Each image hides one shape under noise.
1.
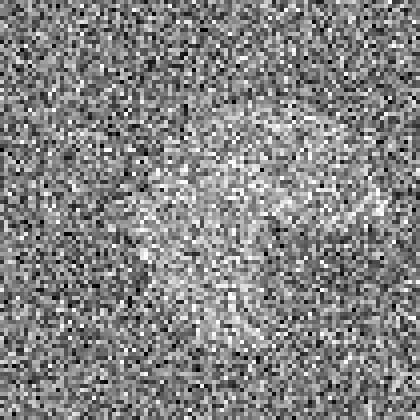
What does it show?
light disc with a wedge cut out
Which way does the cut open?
down and right
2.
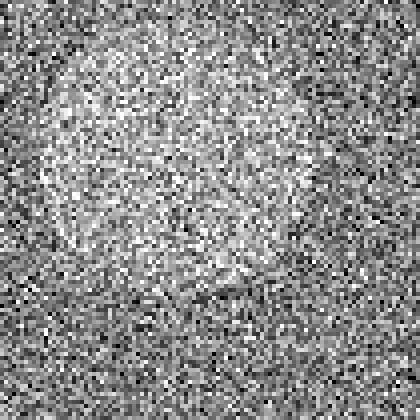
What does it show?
light disc
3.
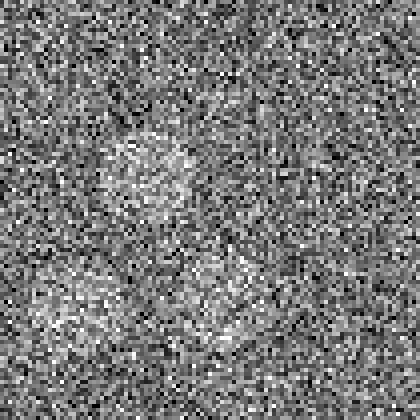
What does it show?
light three dots
